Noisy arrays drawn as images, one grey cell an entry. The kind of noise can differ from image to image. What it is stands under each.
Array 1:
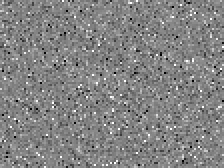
heavy tails
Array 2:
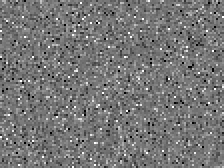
heavy tails
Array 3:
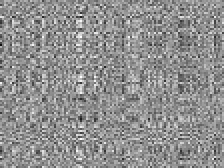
low rank plus noise
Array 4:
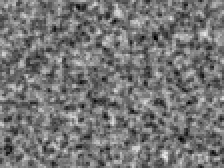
blotchy
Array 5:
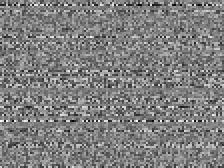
rows of uneven size
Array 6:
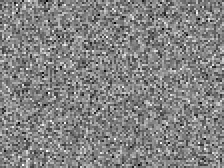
independent entries
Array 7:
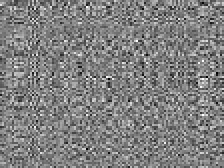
low rank plus noise
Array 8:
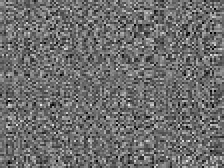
low rank plus noise
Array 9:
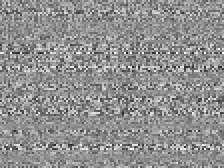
rows of uneven size
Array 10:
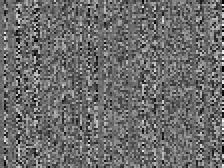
columns of uneven size
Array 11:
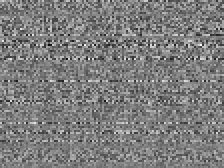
rows of uneven size
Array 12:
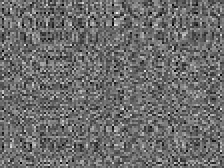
low rank plus noise
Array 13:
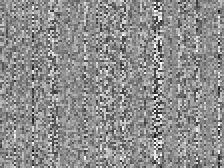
columns of uneven size
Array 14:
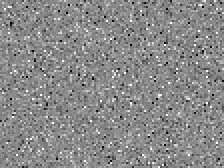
heavy tails
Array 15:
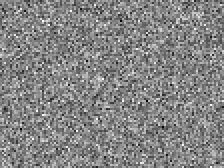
independent entries
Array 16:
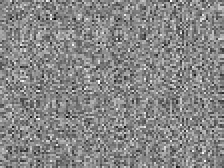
low rank plus noise
